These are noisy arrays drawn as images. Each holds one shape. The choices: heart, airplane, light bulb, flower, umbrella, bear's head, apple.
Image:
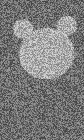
bear's head
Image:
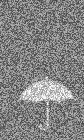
umbrella
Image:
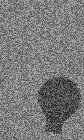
light bulb
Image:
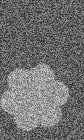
flower
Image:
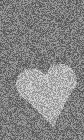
heart
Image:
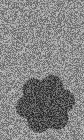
flower
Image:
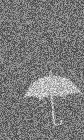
umbrella
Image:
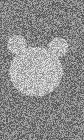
bear's head
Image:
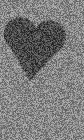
heart
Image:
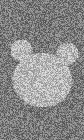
bear's head
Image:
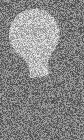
light bulb
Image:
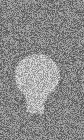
light bulb
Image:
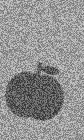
apple
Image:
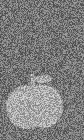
apple
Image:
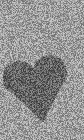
heart
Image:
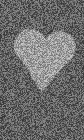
heart
